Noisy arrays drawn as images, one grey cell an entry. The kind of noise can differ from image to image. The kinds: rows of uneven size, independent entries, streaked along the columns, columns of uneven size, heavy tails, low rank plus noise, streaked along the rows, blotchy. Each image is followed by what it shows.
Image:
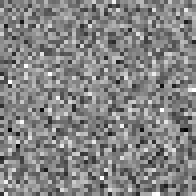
independent entries
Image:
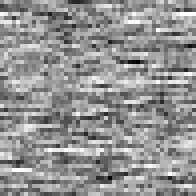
streaked along the rows
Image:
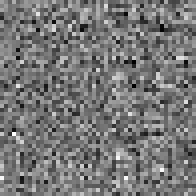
low rank plus noise
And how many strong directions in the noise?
five to eight
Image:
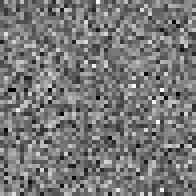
independent entries
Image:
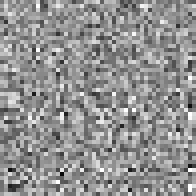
low rank plus noise
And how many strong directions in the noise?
two
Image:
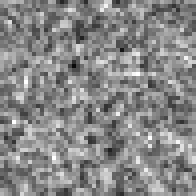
blotchy
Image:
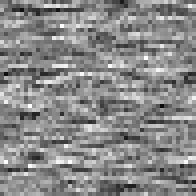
streaked along the rows
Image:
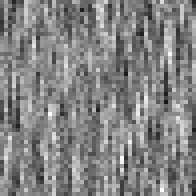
streaked along the columns
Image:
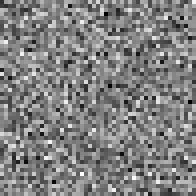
independent entries
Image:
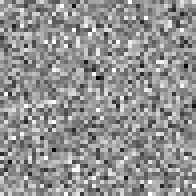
independent entries
